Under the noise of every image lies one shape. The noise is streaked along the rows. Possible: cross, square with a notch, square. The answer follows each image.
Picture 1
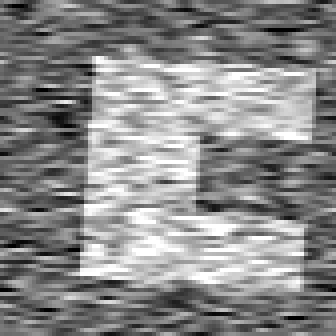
square with a notch
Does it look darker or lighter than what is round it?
lighter
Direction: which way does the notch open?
right
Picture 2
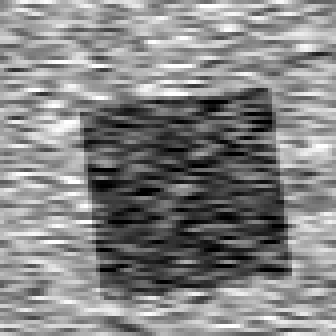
square
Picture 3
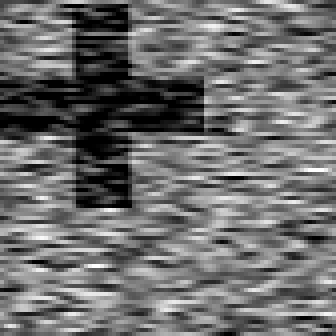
cross
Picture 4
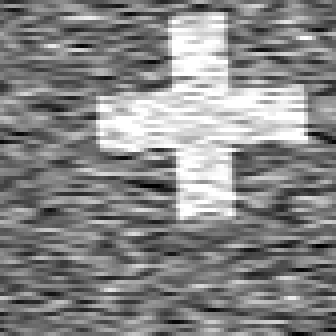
cross
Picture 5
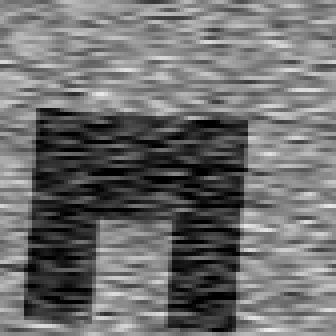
square with a notch
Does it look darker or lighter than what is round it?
darker
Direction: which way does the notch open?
down
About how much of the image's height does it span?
two thirds
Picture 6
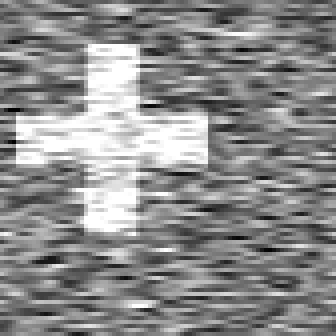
cross
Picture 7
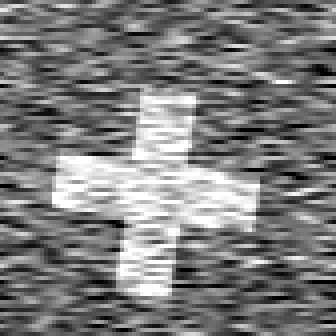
cross
